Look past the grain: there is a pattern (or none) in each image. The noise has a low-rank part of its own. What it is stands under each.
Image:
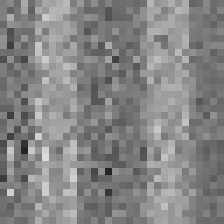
vertical stripes
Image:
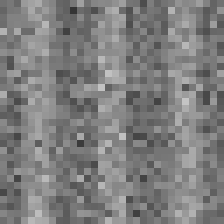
vertical stripes
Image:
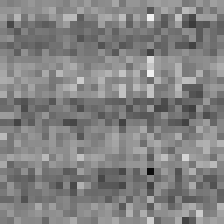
horizontal stripes
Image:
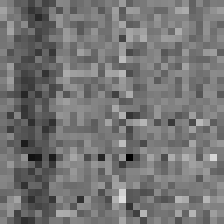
one vertical stripe
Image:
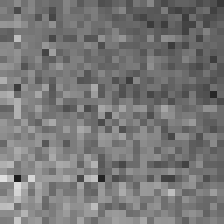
a smooth slope
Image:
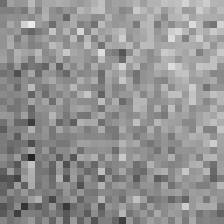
a smooth slope
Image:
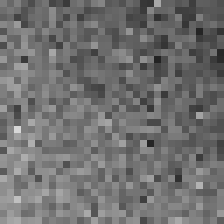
a smooth slope
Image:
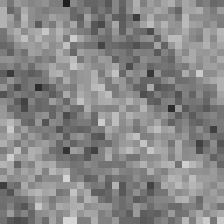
diagonal stripes
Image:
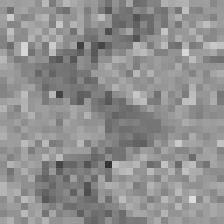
a wavy band
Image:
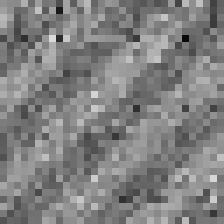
diagonal stripes
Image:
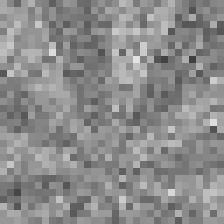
spokes from one point
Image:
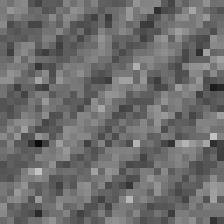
diagonal stripes
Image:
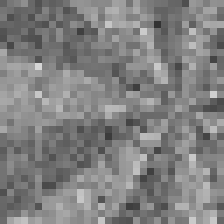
spokes from one point
